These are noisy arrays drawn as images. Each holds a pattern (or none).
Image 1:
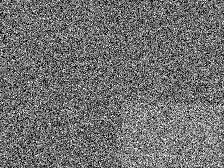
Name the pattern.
one block
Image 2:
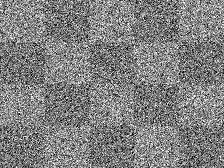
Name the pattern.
a checkerboard
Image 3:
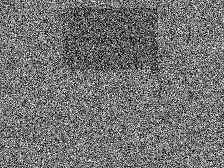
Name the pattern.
one block
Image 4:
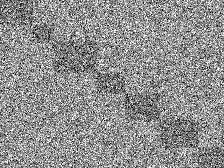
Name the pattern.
blocks along the diagonal
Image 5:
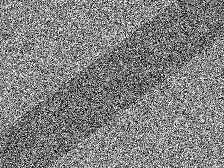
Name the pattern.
a diagonal band
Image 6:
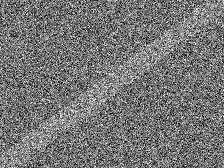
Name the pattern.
a diagonal band
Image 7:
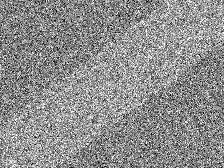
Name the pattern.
a diagonal band
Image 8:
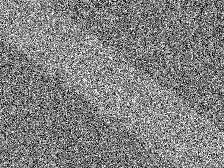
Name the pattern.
a diagonal band
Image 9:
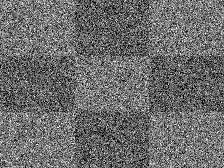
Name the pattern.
a checkerboard
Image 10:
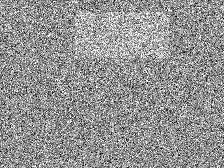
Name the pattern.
one block
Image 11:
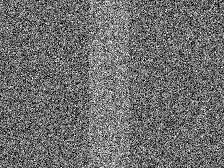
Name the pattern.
one band of columns
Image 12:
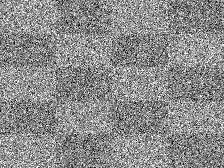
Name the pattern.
a checkerboard
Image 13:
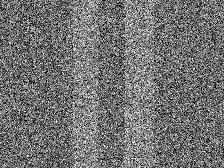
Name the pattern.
bands of columns
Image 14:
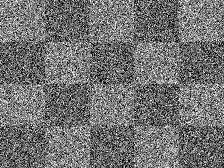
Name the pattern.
a checkerboard
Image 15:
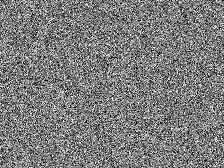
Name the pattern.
only noise
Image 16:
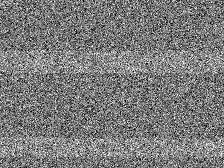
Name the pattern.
bands of rows
